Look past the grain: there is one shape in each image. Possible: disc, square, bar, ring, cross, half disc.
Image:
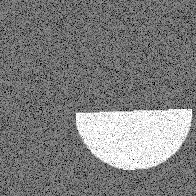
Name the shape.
half disc
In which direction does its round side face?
down
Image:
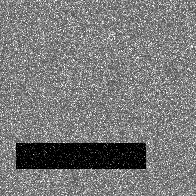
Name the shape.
bar
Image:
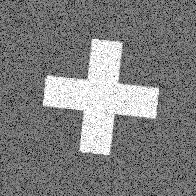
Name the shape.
cross
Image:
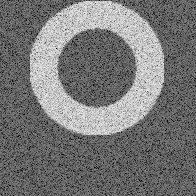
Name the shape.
ring
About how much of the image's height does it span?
two thirds
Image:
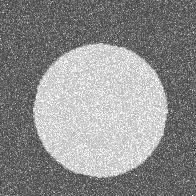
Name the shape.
disc
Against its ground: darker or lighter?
lighter
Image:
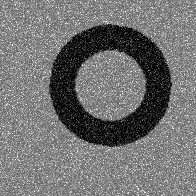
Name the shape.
ring
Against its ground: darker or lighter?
darker
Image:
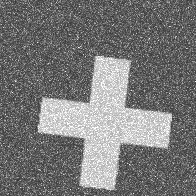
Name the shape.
cross
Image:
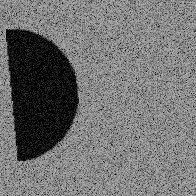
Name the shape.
half disc
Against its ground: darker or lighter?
darker
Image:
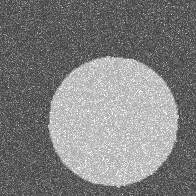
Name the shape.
disc
